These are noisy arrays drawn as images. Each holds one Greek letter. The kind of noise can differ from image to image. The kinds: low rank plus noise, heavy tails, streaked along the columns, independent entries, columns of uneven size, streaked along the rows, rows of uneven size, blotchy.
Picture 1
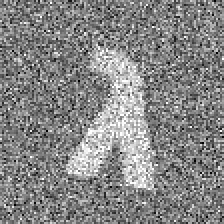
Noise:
independent entries
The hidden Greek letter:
lambda
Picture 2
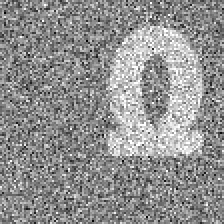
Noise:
independent entries
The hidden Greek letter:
omega
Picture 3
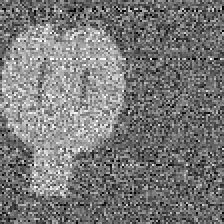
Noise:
rows of uneven size
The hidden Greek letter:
phi
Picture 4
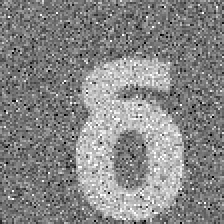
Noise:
heavy tails
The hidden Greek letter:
delta
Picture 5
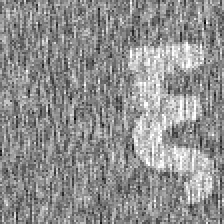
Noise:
streaked along the columns
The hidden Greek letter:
xi
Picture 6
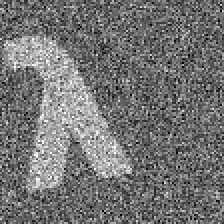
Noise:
low rank plus noise
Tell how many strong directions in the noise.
one
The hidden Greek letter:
lambda
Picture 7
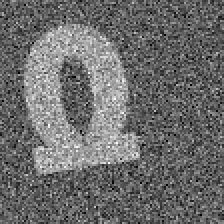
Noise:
independent entries
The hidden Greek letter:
omega
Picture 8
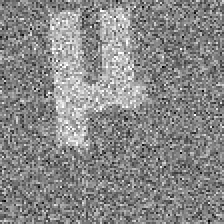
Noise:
independent entries
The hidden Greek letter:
mu
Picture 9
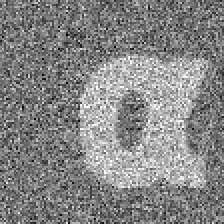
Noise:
low rank plus noise
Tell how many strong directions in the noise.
two
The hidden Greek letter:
alpha
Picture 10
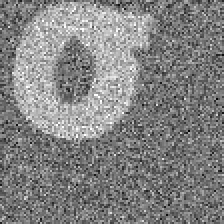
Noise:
low rank plus noise
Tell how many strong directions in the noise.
one
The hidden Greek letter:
sigma
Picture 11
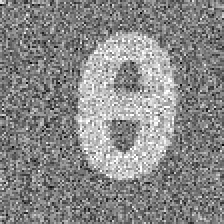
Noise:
low rank plus noise
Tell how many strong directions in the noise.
five to eight
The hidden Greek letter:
theta
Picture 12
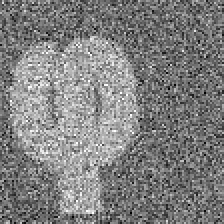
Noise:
low rank plus noise
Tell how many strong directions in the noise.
five to eight
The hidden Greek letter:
phi
